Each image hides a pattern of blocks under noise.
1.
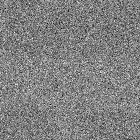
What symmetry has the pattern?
left and right mirror each other
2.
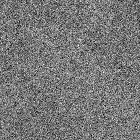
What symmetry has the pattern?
mirrored about the diagonal from the top left
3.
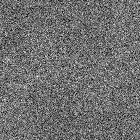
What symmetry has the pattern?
the same after a half turn
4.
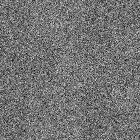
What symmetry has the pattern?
top and bottom mirror each other
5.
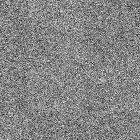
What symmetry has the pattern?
mirrored about the diagonal from the bottom left
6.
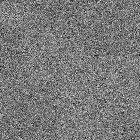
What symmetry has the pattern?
mirrored about the diagonal from the top left
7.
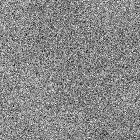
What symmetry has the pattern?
no symmetry
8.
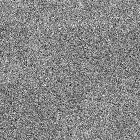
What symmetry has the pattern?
no symmetry
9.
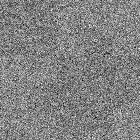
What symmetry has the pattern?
mirrored about the diagonal from the top left
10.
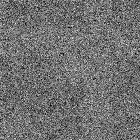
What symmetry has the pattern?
mirrored about the diagonal from the bottom left
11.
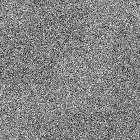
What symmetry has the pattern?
mirrored about the diagonal from the top left
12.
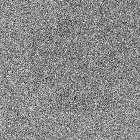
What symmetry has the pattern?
mirrored about the diagonal from the bottom left
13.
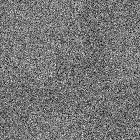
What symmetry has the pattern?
mirrored about the diagonal from the top left
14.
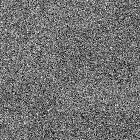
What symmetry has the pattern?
no symmetry
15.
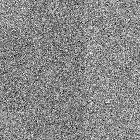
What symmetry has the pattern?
top and bottom mirror each other
